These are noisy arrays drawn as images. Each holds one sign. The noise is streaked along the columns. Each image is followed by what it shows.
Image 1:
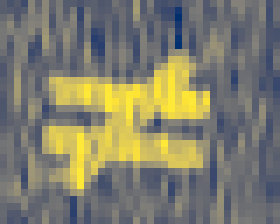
not-equal sign
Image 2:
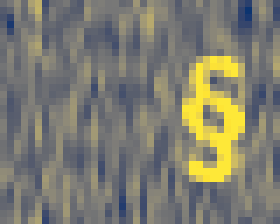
section sign
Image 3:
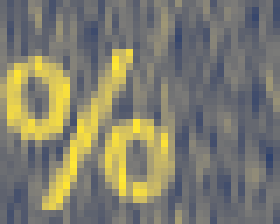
percent sign
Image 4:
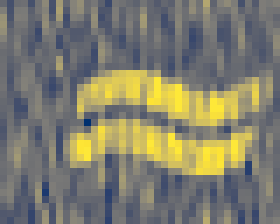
approximately sign
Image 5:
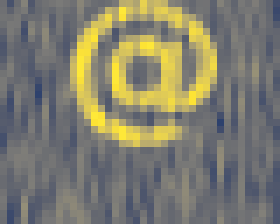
at sign
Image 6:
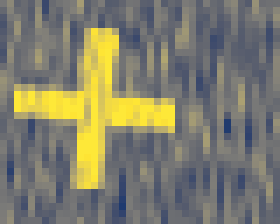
plus sign
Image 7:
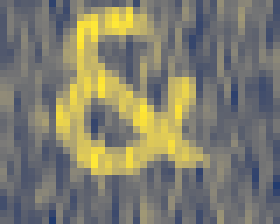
ampersand
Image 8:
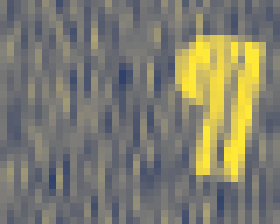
pilcrow
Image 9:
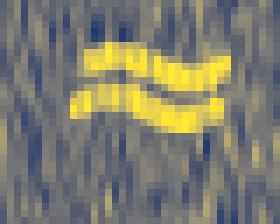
approximately sign
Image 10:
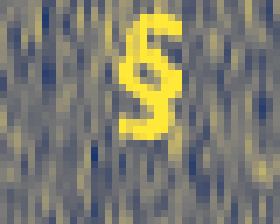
section sign
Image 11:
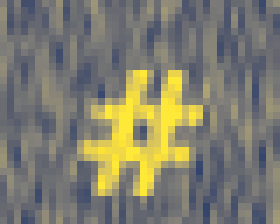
hash sign
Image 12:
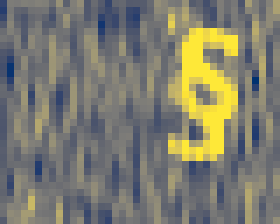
section sign
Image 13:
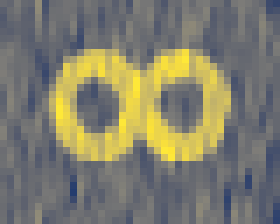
infinity sign
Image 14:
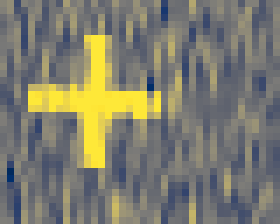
plus sign
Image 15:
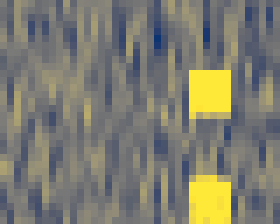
colon
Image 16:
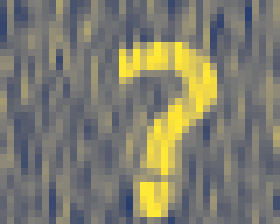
question mark
